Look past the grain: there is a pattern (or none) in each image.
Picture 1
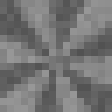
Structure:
spokes from one point
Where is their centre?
centre
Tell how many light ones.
6
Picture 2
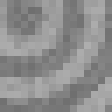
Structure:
rings round one point
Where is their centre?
top left
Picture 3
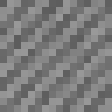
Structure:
diagonal stripes
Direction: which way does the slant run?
bottom left to top right
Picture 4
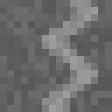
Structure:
a wavy band
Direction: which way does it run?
top to bottom
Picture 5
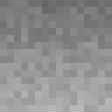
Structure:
a smooth slope
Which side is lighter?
bottom
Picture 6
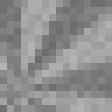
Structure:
spokes from one point
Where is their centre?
bottom left
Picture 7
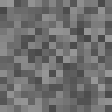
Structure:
only noise
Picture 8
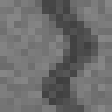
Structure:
a wavy band
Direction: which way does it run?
top to bottom
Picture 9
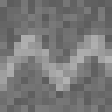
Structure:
a wavy band
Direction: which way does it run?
left to right
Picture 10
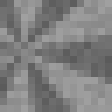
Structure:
spokes from one point
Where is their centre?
middle left
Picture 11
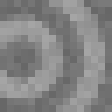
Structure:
rings round one point
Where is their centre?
middle left
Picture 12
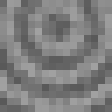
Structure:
rings round one point
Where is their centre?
top middle
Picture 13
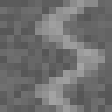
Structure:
a wavy band
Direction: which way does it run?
top to bottom
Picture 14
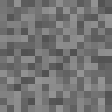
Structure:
only noise
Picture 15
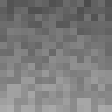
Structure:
a smooth slope
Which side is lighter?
bottom
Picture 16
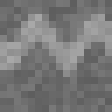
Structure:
a wavy band
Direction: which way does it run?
left to right
